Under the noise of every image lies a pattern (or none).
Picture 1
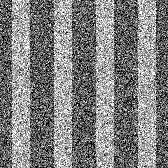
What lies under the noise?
vertical stripes
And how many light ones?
4
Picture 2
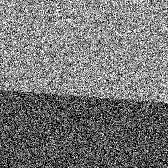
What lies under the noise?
a sharp edge
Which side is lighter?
top
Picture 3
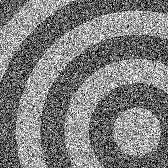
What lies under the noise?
rings round one point
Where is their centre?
bottom right
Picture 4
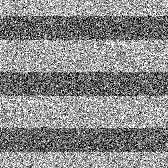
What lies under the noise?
horizontal stripes
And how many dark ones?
3
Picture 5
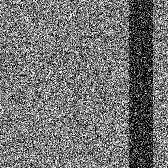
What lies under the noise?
one vertical stripe
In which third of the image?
right
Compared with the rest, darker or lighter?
darker
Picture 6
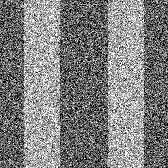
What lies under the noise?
vertical stripes
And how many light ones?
2
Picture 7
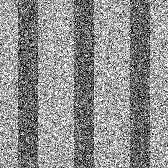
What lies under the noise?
vertical stripes
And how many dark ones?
3
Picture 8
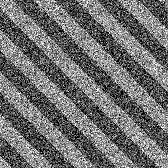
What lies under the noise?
diagonal stripes
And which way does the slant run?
top left to bottom right
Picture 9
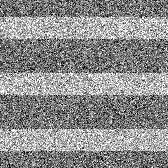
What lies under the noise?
horizontal stripes
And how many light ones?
3
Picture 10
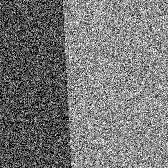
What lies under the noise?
a sharp edge
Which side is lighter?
right
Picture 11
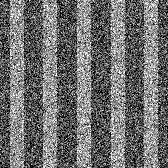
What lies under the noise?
vertical stripes
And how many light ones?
5
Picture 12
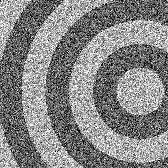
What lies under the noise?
rings round one point
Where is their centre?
middle right
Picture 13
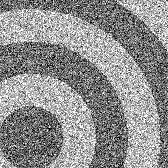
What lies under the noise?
rings round one point
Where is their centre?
bottom left
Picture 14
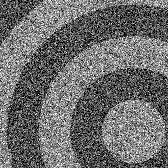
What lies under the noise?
rings round one point
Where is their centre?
bottom right
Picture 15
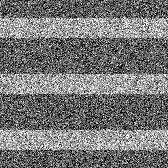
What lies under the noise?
horizontal stripes
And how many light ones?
3
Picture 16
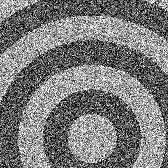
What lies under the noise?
rings round one point
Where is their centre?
bottom middle
